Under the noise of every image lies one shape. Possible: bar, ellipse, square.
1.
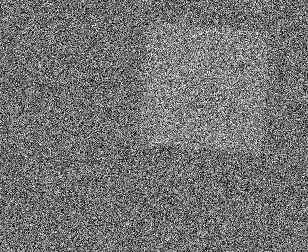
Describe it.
light square
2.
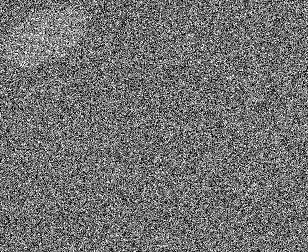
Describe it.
light ellipse, top left
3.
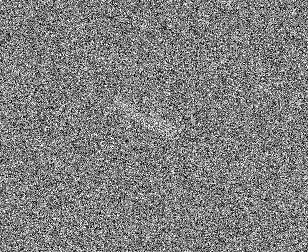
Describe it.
light bar, centre
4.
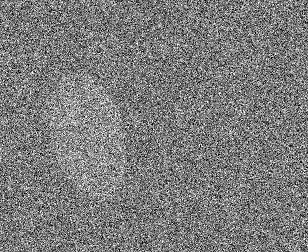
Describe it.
light ellipse
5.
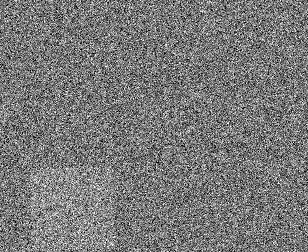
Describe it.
light square, bottom left
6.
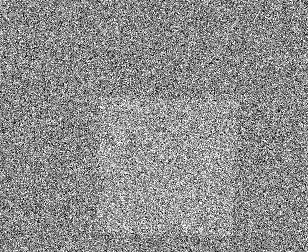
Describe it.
light square
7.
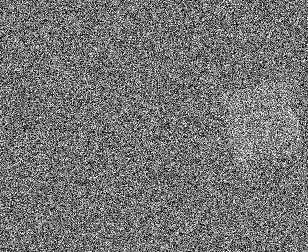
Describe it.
light square, middle right
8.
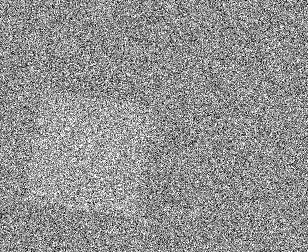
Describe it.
light square
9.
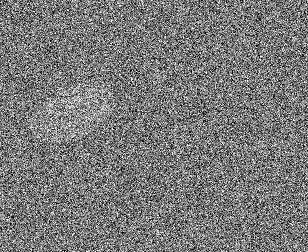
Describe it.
light ellipse, middle left
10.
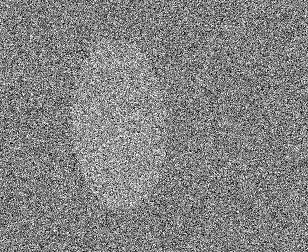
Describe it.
light ellipse
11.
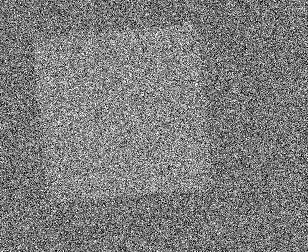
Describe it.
light square
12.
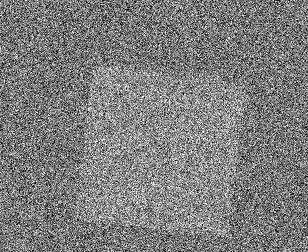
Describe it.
light square
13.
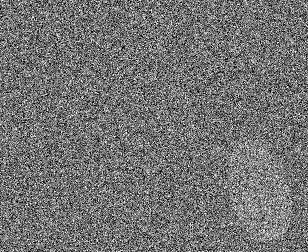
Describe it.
light ellipse, bottom right
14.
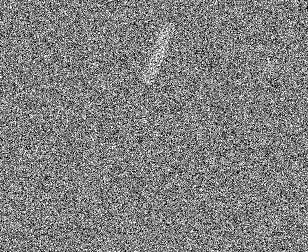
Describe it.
light bar, top middle
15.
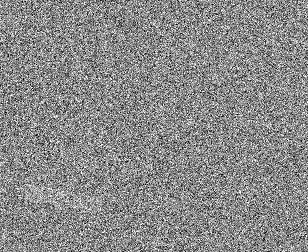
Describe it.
light bar, bottom left
